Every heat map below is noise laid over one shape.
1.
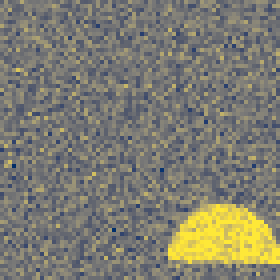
half disc
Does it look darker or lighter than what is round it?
lighter
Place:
bottom right
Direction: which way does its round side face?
up
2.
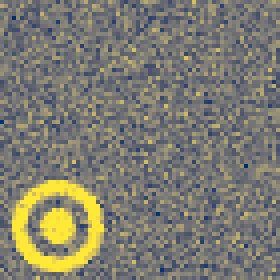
bullseye
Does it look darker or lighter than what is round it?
lighter
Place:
bottom left
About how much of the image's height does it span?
a third
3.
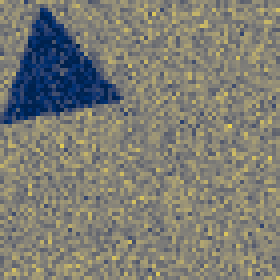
triangle
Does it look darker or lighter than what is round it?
darker
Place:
top left
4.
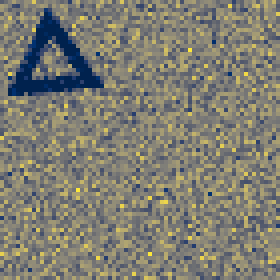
triangle frame
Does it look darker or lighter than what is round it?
darker
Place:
top left
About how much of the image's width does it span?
a third
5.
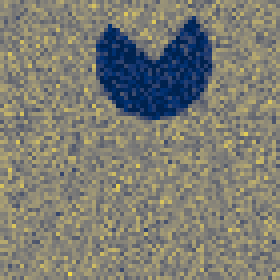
disc with a wedge cut out
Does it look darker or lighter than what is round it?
darker
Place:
top middle
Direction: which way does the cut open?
up
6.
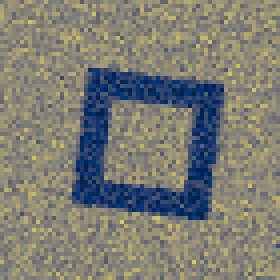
square frame
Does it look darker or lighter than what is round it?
darker
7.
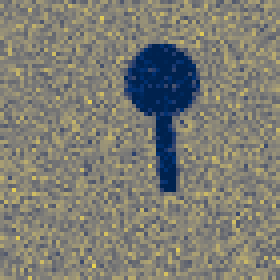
lollipop
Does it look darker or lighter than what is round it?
darker
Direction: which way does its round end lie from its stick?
up
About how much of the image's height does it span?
half
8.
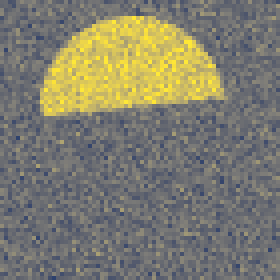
half disc
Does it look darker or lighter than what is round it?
lighter
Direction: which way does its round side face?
up
